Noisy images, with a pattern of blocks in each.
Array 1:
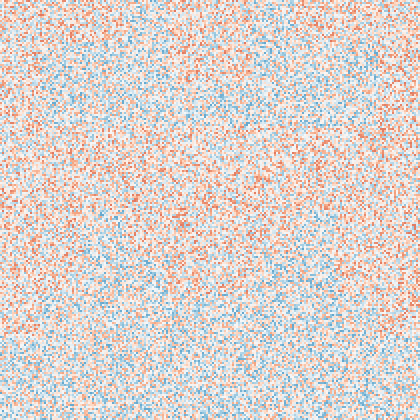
left and right mirror each other
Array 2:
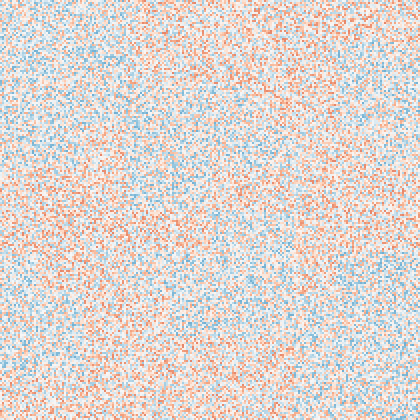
the same after a half turn
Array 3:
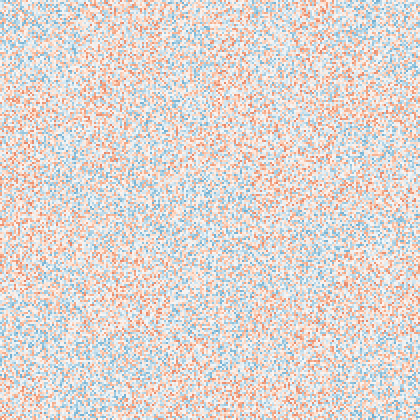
mirrored about the diagonal from the bottom left
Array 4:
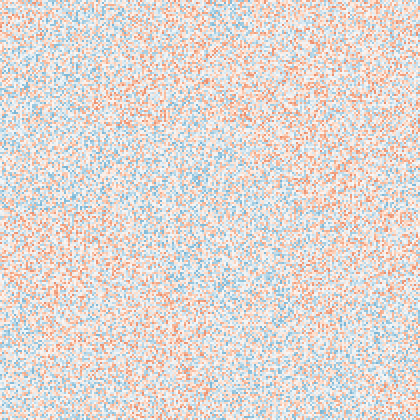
mirrored about the diagonal from the bottom left
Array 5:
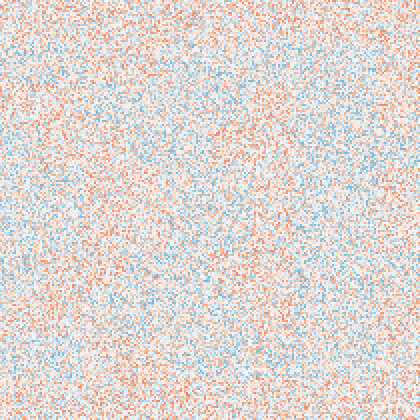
top and bottom mirror each other
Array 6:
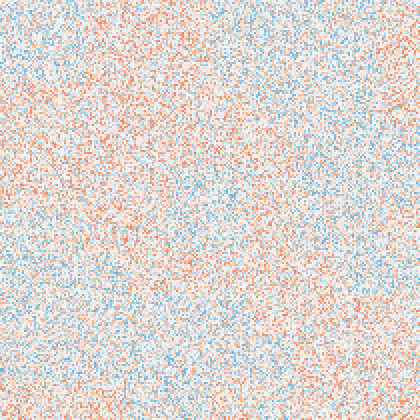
mirrored about the diagonal from the top left
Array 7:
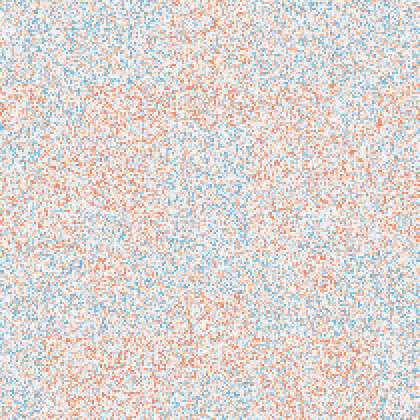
left and right mirror each other
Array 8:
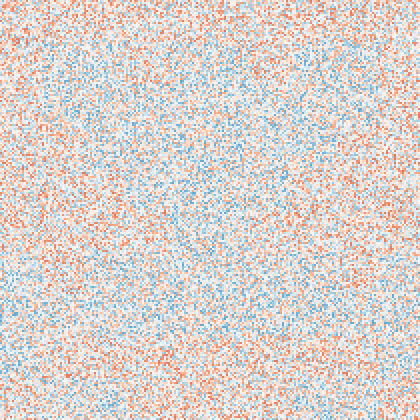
left and right mirror each other
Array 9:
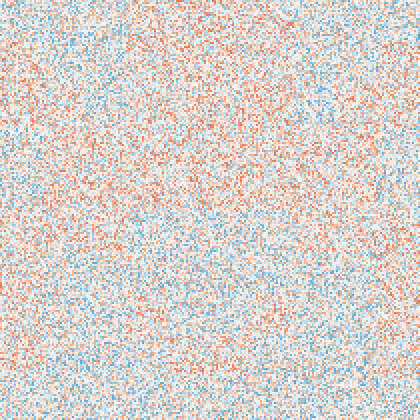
left and right mirror each other
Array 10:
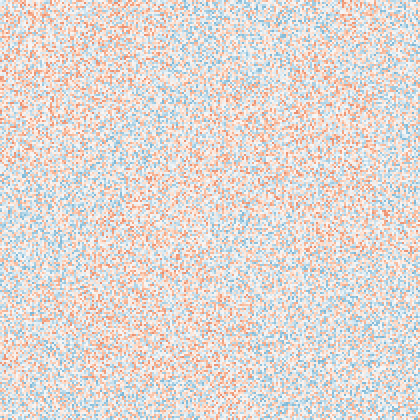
mirrored about the diagonal from the top left
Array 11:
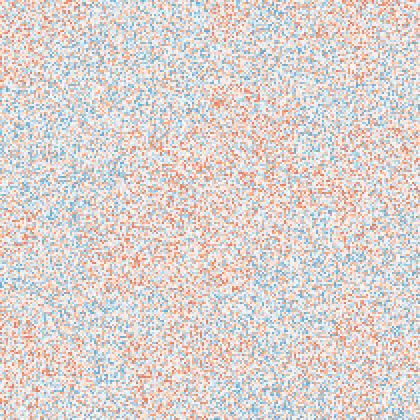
mirrored about the diagonal from the top left
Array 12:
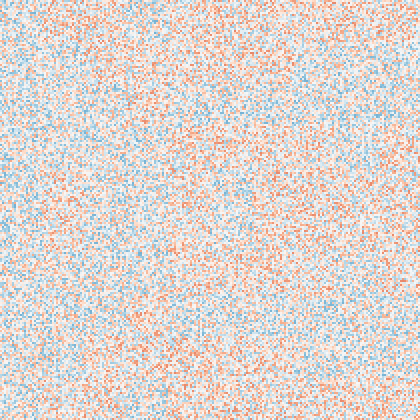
top and bottom mirror each other
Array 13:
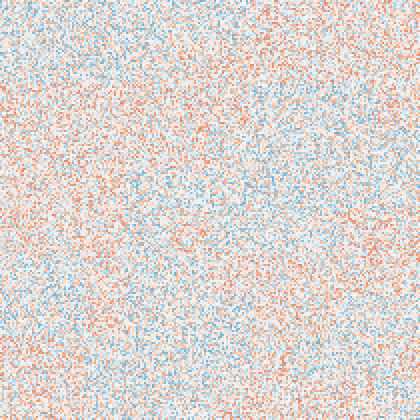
no symmetry
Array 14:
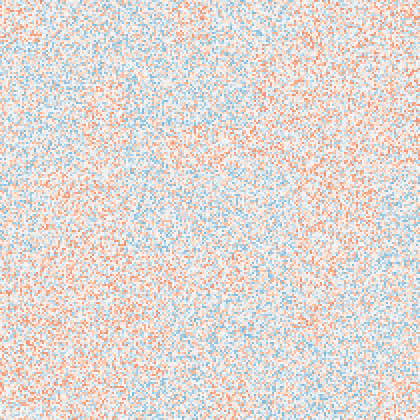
the same after a half turn
